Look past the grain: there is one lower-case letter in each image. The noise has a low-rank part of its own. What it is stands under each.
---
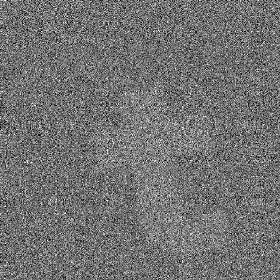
light t
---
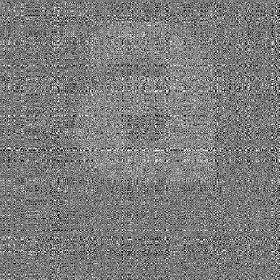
light a
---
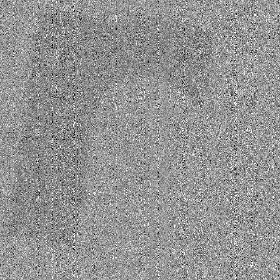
dark r
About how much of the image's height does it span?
nearly all
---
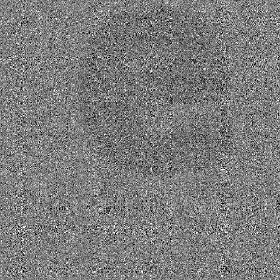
dark e
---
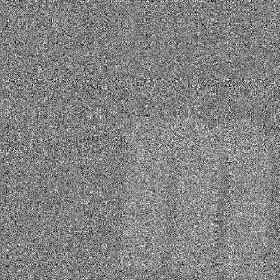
light m
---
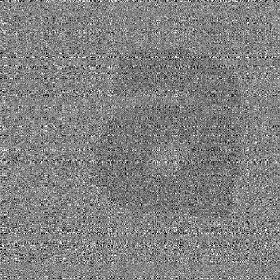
dark a
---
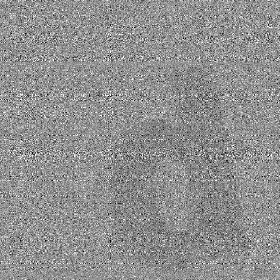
dark d
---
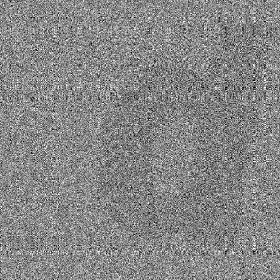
dark d
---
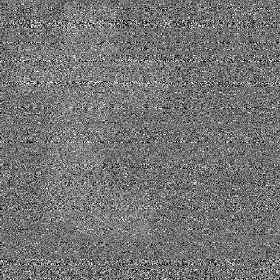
light t
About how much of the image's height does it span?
nearly all
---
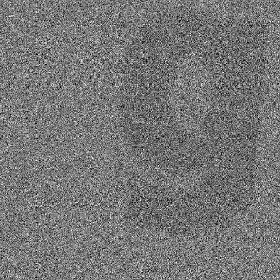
dark g
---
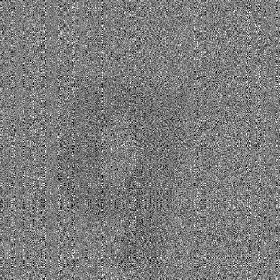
dark q
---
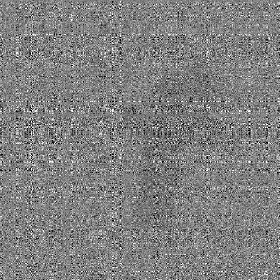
dark f
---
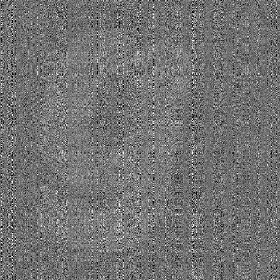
light g
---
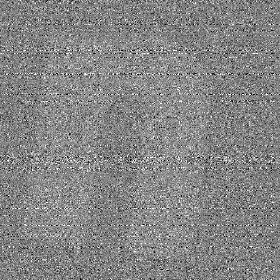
light n
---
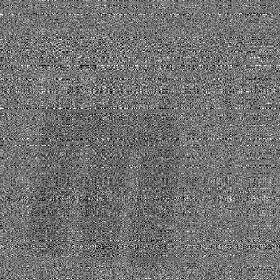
dark m
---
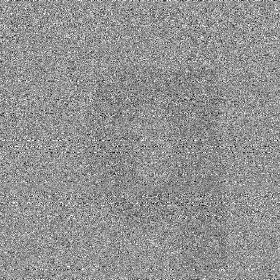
dark q
